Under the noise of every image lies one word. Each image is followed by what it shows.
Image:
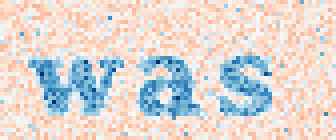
was
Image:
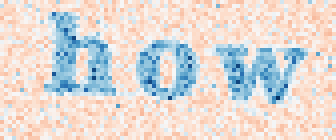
how
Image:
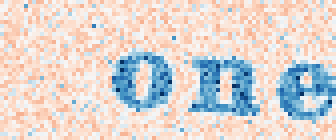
one
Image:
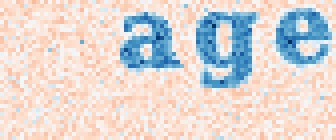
age
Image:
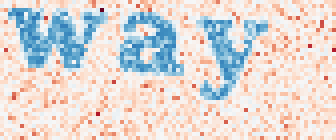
way
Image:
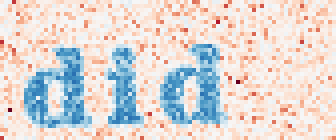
did
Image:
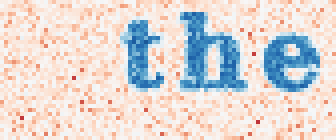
the
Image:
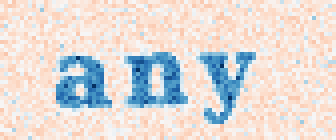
any
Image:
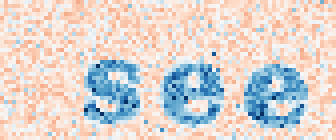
see
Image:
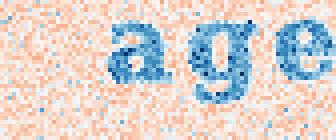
age
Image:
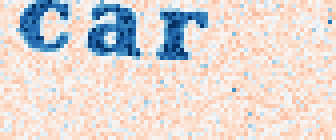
car
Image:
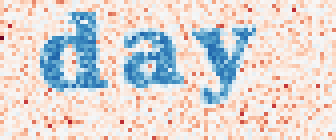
day
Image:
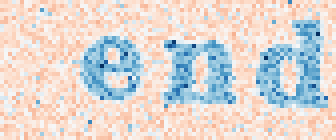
end
